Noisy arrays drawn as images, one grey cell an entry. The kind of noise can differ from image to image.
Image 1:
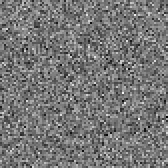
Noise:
independent entries
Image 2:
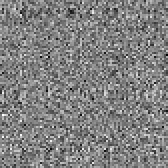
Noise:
low rank plus noise
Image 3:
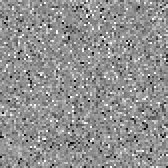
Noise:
heavy tails
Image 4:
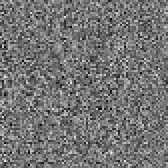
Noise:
low rank plus noise
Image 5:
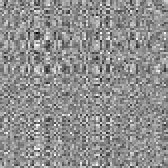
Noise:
low rank plus noise
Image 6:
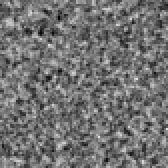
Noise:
blotchy
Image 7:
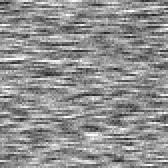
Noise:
streaked along the rows
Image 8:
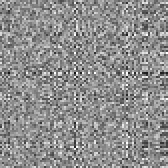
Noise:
low rank plus noise
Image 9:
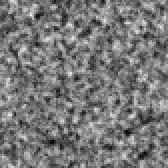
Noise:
blotchy
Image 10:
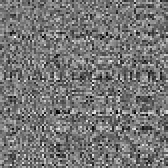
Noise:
low rank plus noise
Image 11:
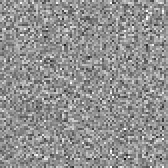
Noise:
low rank plus noise
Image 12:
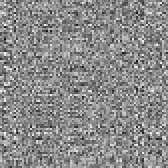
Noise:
low rank plus noise
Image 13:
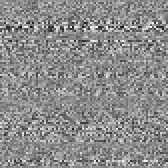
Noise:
rows of uneven size
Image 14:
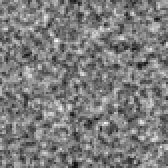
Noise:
blotchy
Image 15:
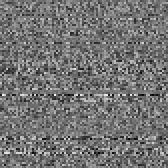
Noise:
rows of uneven size
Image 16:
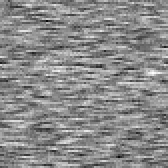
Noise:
streaked along the rows
